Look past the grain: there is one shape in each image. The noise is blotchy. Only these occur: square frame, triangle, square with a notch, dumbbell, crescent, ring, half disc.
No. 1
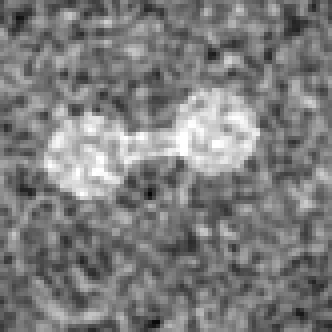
light dumbbell
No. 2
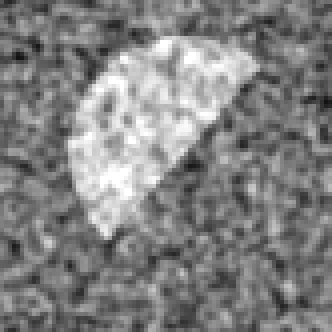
light half disc
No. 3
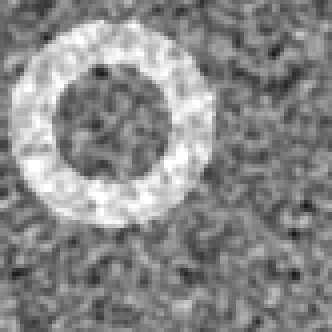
light ring
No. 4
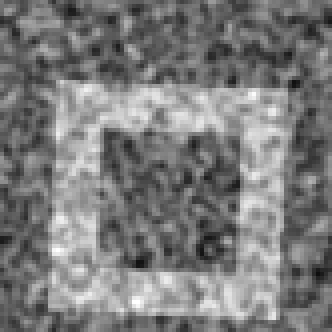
light square frame
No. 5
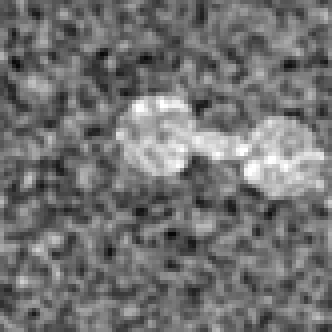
light dumbbell
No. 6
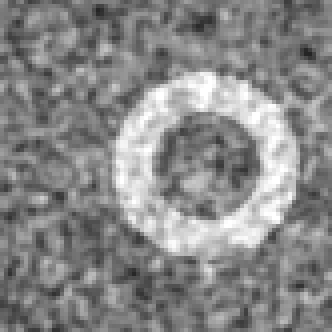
light ring
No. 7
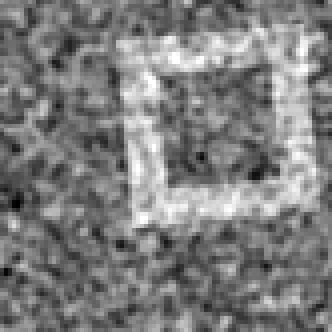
light square frame
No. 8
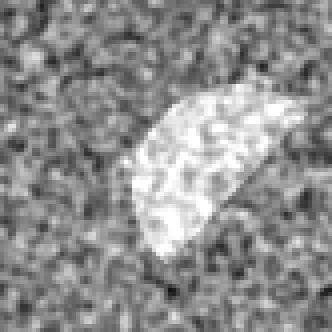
light half disc
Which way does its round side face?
up and left
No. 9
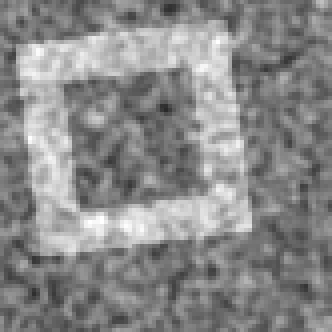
light square frame
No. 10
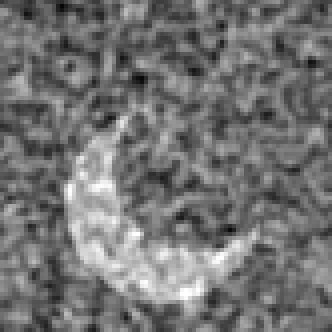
light crescent
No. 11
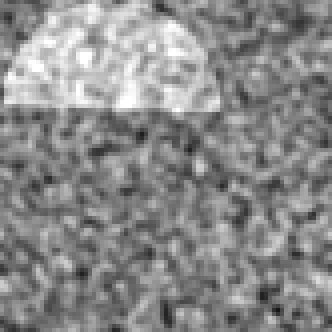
light half disc
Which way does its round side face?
up
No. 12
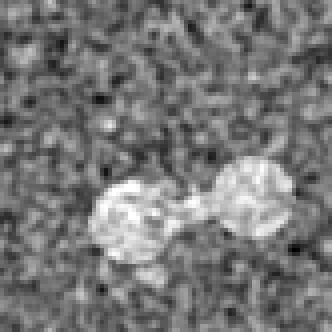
light dumbbell
